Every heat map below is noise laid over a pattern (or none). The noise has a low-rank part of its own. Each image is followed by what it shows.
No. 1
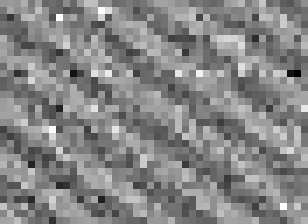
diagonal stripes
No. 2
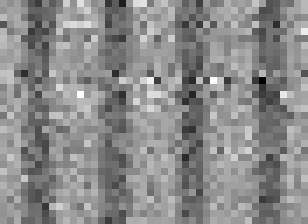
vertical stripes
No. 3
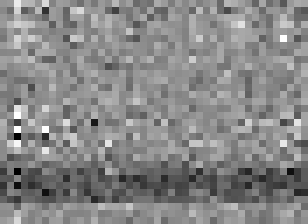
one horizontal stripe
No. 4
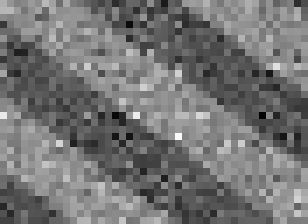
diagonal stripes
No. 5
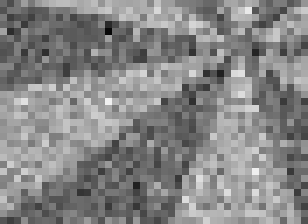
spokes from one point
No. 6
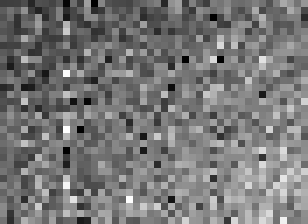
a smooth slope
